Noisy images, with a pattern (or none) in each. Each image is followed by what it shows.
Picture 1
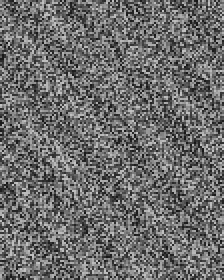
diagonal stripes
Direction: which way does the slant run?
top left to bottom right
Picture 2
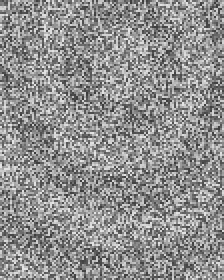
rings round one point
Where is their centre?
top middle
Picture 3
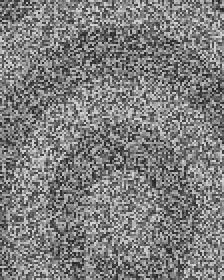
rings round one point
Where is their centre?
bottom middle
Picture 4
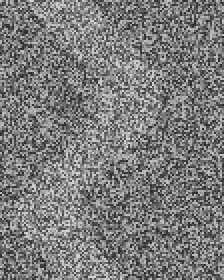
a wavy band
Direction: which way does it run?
top to bottom
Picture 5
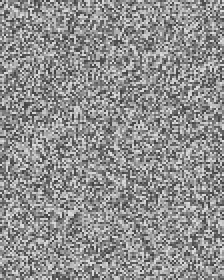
only noise
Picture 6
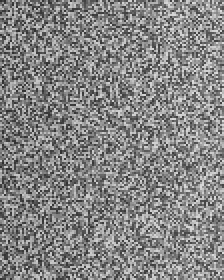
a smooth slope
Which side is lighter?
right
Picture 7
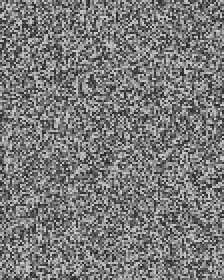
only noise
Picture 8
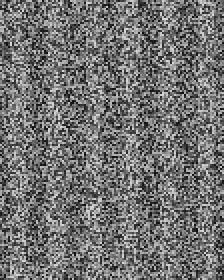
vertical stripes
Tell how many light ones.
6
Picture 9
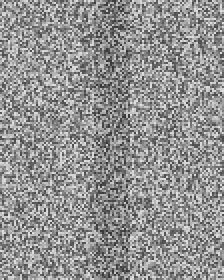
one vertical stripe
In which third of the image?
middle
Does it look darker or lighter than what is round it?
darker
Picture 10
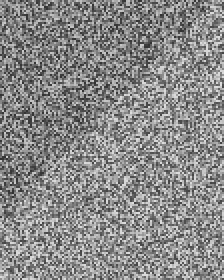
a sharp edge
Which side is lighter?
bottom right
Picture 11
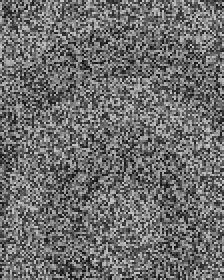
rings round one point
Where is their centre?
bottom middle
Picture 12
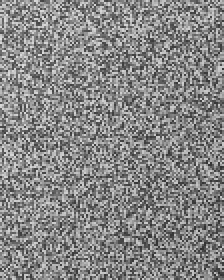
a smooth slope
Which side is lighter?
top left
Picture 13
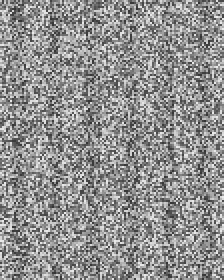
vertical stripes
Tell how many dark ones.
6
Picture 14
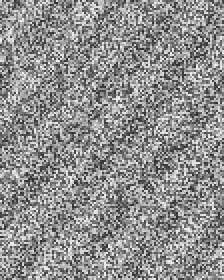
diagonal stripes
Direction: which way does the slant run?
bottom left to top right
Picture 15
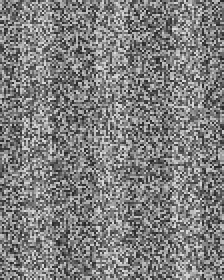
vertical stripes
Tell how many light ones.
3
